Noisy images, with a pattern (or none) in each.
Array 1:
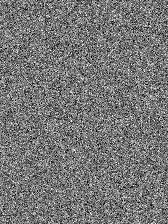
only noise
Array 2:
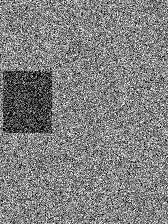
one block
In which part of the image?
middle left
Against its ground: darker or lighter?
darker
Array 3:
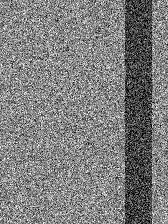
one band of columns
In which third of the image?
right
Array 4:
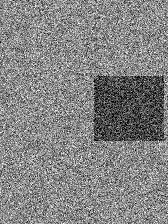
one block
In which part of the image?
middle right
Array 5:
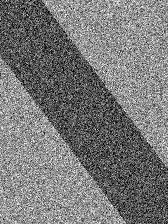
a diagonal band
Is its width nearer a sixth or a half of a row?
a half
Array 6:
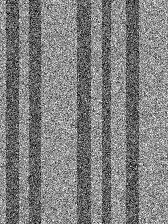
bands of columns
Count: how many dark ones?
5
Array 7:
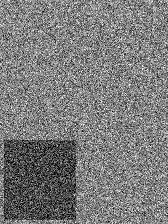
one block
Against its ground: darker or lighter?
darker
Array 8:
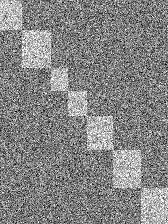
blocks along the diagonal
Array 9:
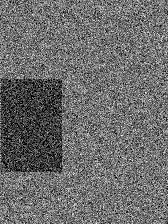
one block
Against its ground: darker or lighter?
darker
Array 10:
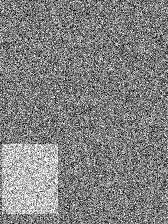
one block
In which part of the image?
bottom left
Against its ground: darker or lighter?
lighter
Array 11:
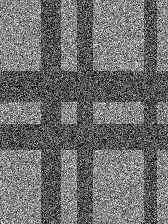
bands of rows crossing bands of columns
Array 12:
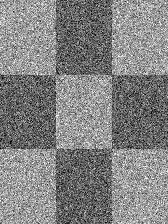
a checkerboard
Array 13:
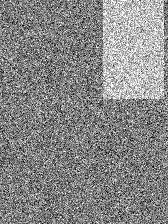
one block
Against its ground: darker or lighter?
lighter
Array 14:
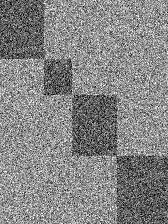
blocks along the diagonal
